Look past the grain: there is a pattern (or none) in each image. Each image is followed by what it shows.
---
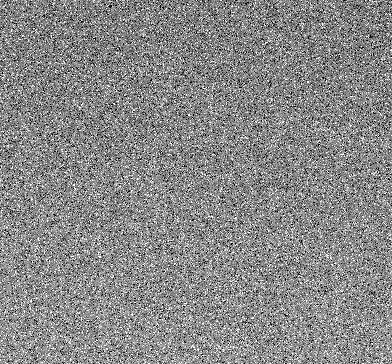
a smooth slope
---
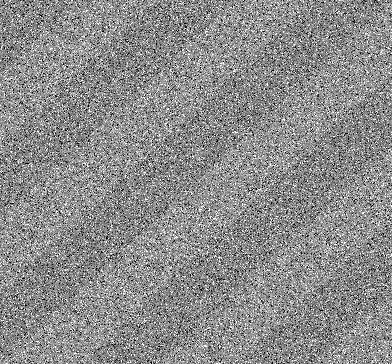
diagonal stripes
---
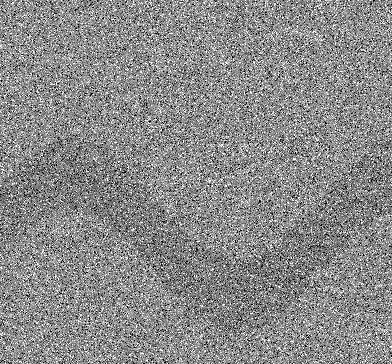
a wavy band
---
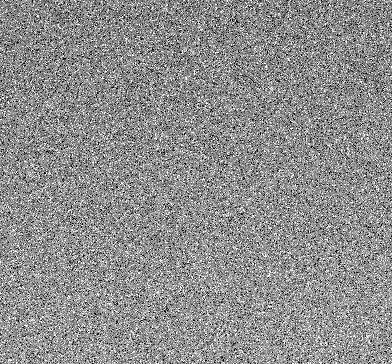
a smooth slope
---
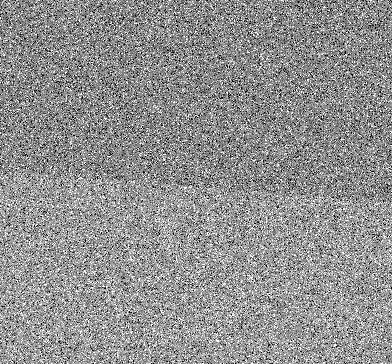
a sharp edge
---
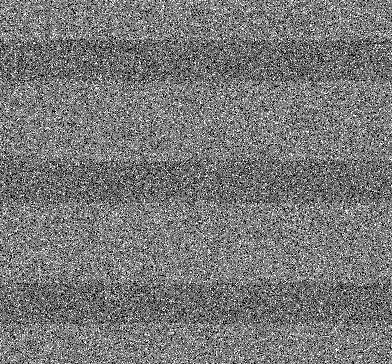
horizontal stripes
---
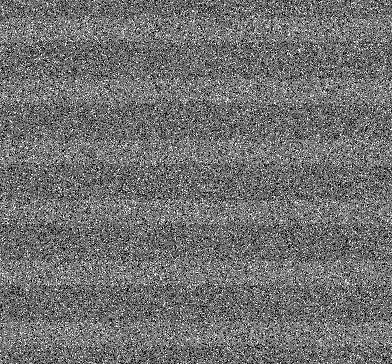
horizontal stripes
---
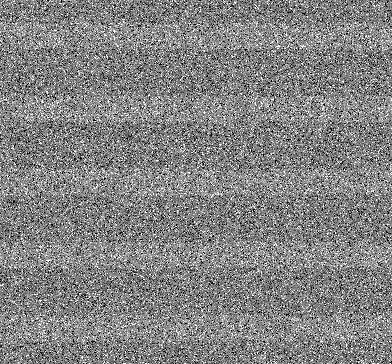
horizontal stripes
